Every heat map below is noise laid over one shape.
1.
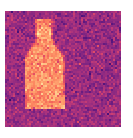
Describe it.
light bottle
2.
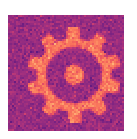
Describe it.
light gear
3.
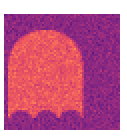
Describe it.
light ghost
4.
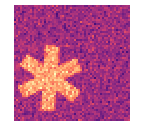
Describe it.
light asterisk
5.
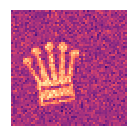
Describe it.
light chess queen
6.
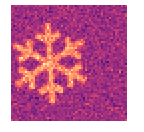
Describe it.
light snowflake
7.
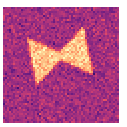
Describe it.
light bow tie
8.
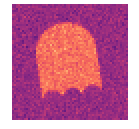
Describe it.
light ghost
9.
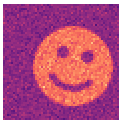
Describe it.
light smiling face
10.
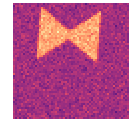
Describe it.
light bow tie
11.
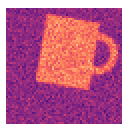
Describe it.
light cup
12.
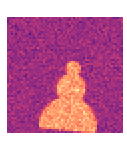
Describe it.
light chess pawn
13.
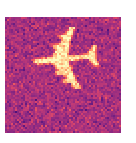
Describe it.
light airplane
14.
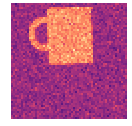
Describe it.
light cup
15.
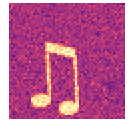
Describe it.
light pair of musical notes
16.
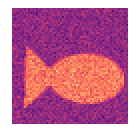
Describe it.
light fish
